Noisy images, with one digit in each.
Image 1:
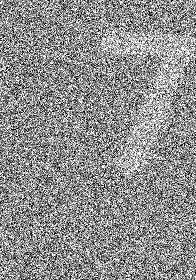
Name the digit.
7
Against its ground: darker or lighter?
lighter
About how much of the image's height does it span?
half
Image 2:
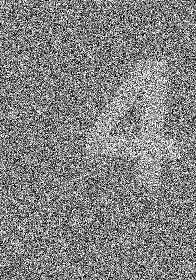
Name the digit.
4
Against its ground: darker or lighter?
lighter
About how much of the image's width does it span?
half
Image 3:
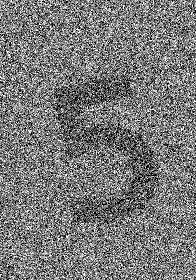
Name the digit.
5
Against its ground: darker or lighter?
darker
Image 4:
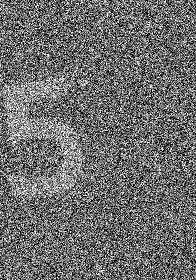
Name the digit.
5
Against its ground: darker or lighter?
lighter
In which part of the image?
middle left
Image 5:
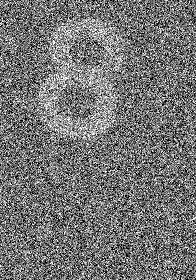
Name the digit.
8
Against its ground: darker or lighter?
lighter
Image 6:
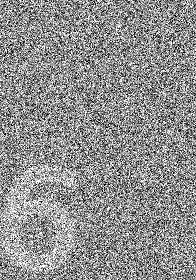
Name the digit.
6
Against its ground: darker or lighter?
lighter
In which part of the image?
bottom left
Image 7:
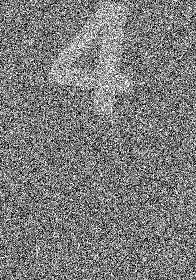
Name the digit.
4
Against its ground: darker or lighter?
lighter
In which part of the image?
top middle
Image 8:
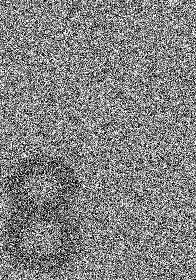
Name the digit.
8
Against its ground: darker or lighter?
darker
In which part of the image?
bottom left
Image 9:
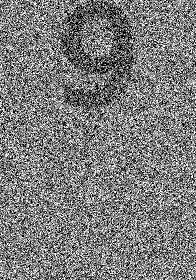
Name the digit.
9
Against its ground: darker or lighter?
darker
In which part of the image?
top middle
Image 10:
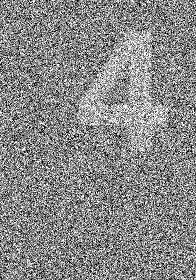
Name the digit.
4
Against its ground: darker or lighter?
lighter
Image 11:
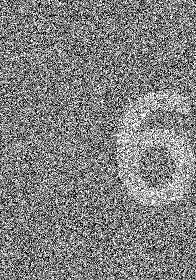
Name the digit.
6
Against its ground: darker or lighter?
lighter
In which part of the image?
middle right
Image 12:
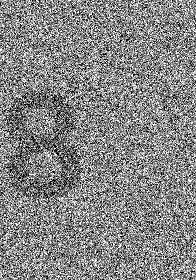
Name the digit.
8
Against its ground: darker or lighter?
darker
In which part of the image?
middle left
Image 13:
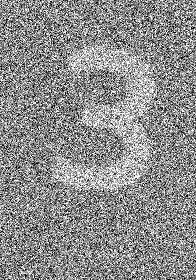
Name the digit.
3
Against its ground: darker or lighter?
lighter
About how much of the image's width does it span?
half
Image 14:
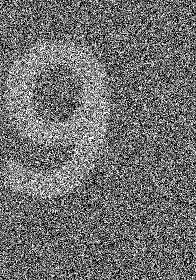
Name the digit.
9
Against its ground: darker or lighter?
lighter
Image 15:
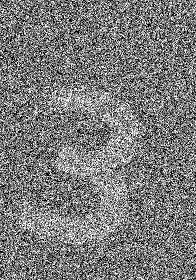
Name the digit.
3
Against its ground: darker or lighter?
lighter
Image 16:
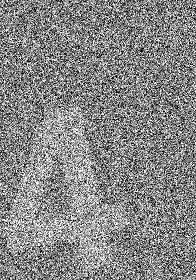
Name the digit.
4
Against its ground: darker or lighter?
lighter
